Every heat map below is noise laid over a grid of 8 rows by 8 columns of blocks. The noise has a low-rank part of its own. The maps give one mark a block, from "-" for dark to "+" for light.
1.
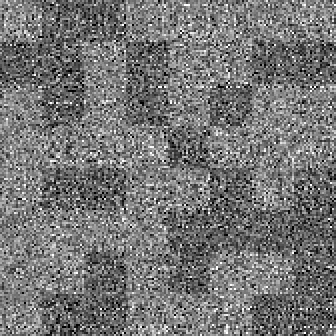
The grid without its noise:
+ - - + + + + +
- - + - + + - -
+ - + - + - + +
+ + + + - + + +
+ - - + + - + -
+ + + + - - - -
+ + - + - + + -
+ - - + + + - -
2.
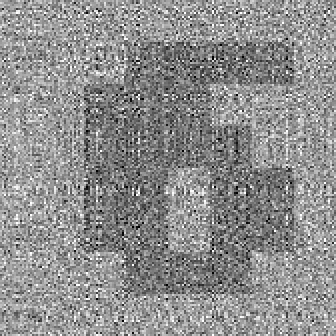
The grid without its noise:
+ + + + + + + +
+ + + - - - - +
+ + - - - + + +
+ + - - - - + +
+ + - - + - - +
+ + - - + - - +
+ + + - - - + +
+ + + + + + + +
